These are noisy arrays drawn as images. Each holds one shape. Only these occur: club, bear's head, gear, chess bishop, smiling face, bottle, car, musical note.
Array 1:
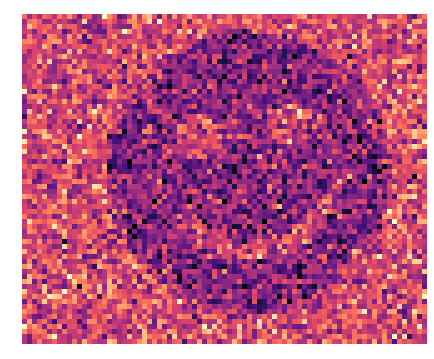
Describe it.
dark smiling face
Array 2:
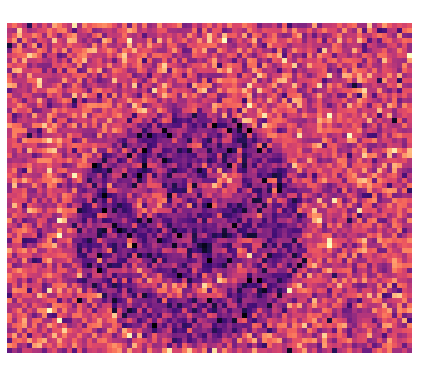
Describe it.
dark smiling face
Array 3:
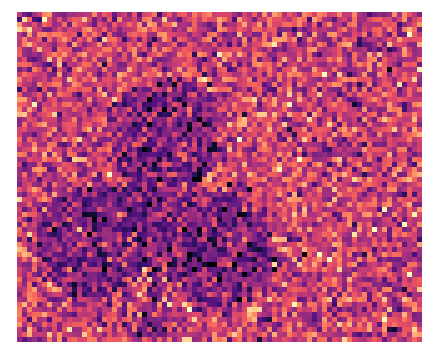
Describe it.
dark club
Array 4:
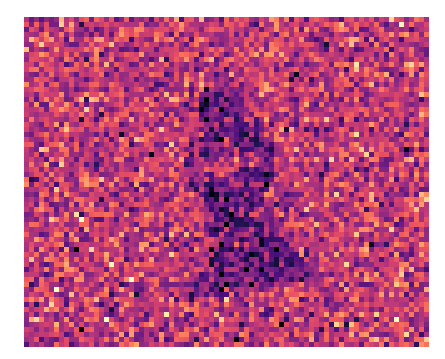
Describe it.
dark chess bishop
